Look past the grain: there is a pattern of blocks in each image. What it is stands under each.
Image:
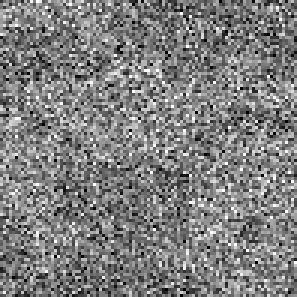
no symmetry
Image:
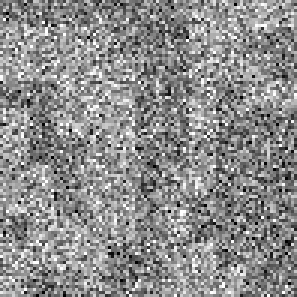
no symmetry
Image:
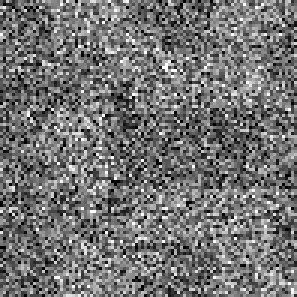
top and bottom mirror each other
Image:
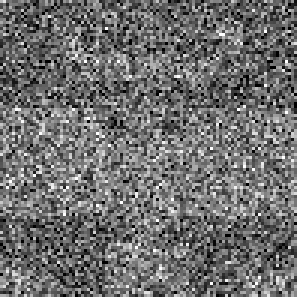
left and right mirror each other
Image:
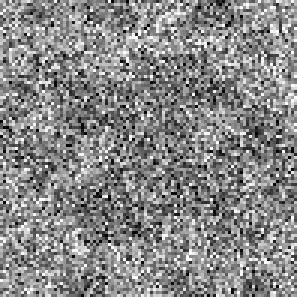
the same after a half turn
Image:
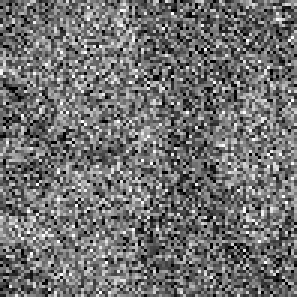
top and bottom mirror each other
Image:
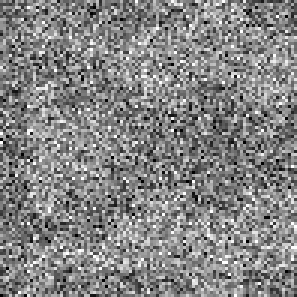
top and bottom mirror each other
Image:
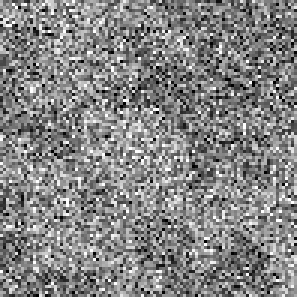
mirrored about the diagonal from the bottom left
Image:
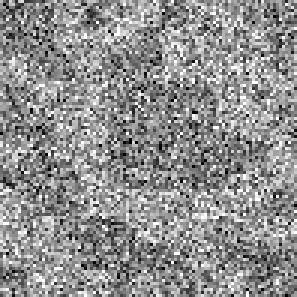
mirrored about the diagonal from the bottom left
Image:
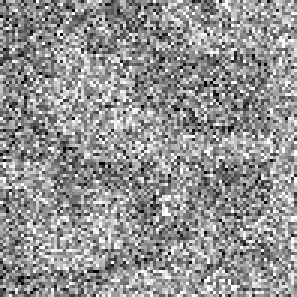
no symmetry
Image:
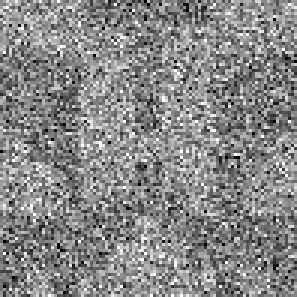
left and right mirror each other
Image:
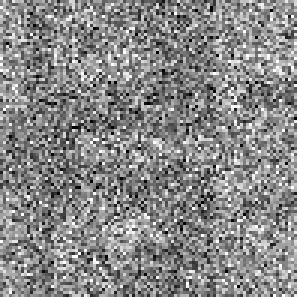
top and bottom mirror each other
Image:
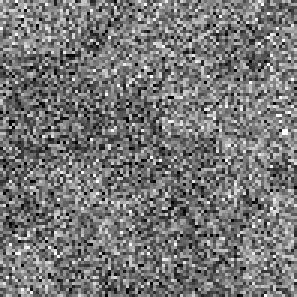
mirrored about the diagonal from the bottom left
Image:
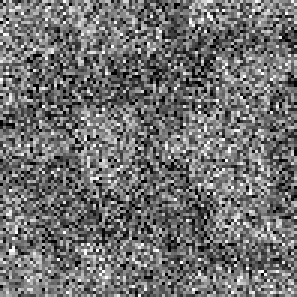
top and bottom mirror each other
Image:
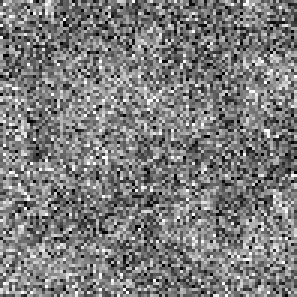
no symmetry
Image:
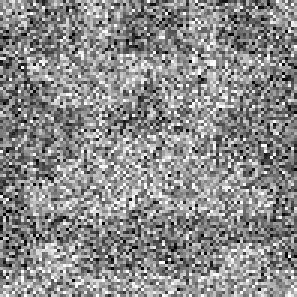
left and right mirror each other
